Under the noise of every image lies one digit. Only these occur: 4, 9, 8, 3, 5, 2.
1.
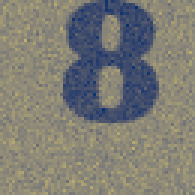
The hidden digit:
8
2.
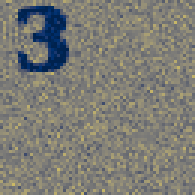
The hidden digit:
3
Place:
top left
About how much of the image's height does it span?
a third
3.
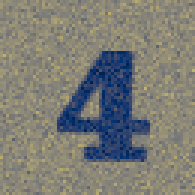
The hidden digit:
4
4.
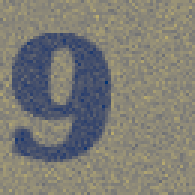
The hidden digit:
9
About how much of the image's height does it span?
two thirds
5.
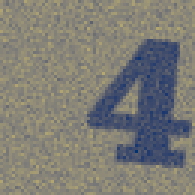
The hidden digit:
4
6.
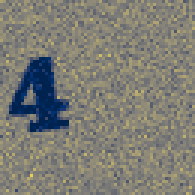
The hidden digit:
4
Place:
middle left
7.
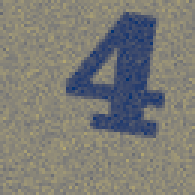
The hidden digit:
4
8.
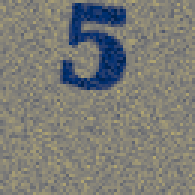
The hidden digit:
5
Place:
top middle
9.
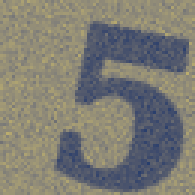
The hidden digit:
5
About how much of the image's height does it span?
nearly all
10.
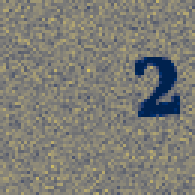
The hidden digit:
2
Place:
middle right
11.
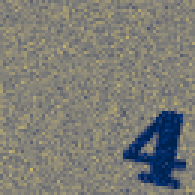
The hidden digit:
4
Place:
bottom right
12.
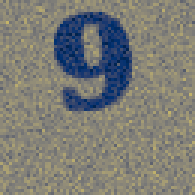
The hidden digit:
9
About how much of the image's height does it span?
half
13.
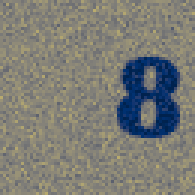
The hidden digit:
8
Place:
middle right
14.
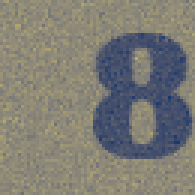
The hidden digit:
8
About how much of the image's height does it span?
two thirds
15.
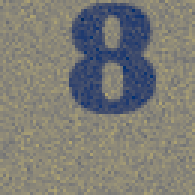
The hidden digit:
8
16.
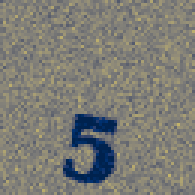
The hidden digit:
5
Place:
bottom middle
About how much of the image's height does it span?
a third
